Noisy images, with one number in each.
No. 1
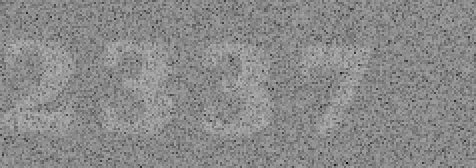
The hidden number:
2337
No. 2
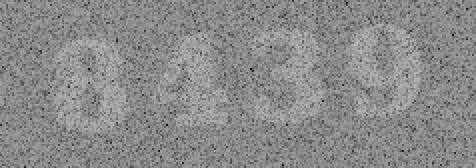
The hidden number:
8439
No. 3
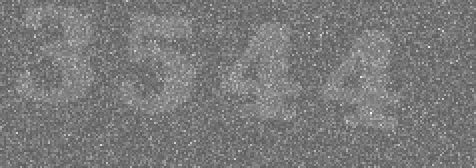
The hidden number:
3544
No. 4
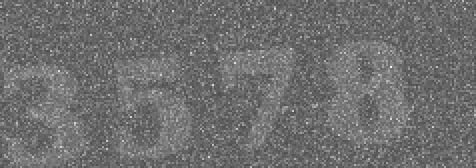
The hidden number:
3578
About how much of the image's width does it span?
nearly all
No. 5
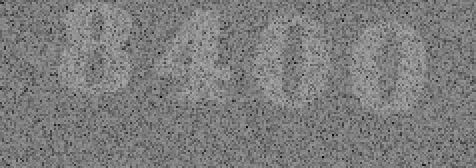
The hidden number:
8400
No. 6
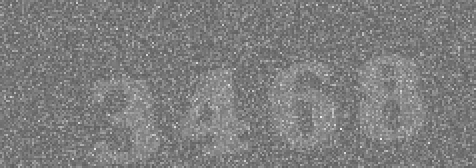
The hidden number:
3468
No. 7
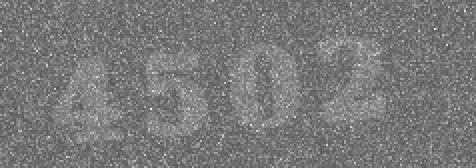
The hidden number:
4502
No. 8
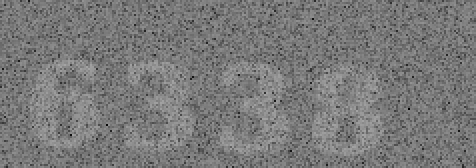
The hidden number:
6338
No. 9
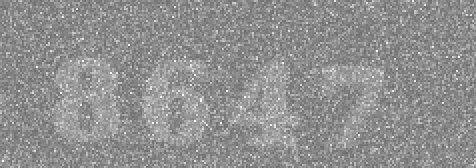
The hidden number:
8647
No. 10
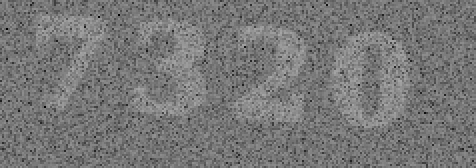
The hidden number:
7320
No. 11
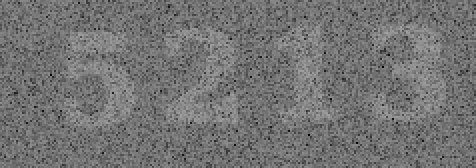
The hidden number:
5213
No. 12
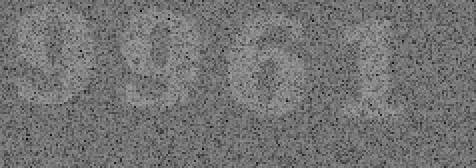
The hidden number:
9961
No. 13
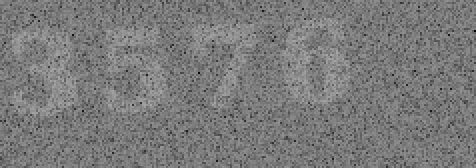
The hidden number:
3576
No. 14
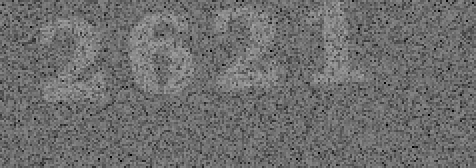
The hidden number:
2621
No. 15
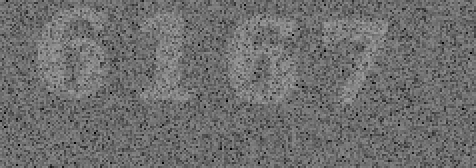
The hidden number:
6167
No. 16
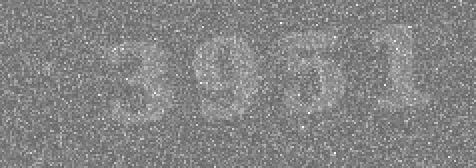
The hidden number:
3951
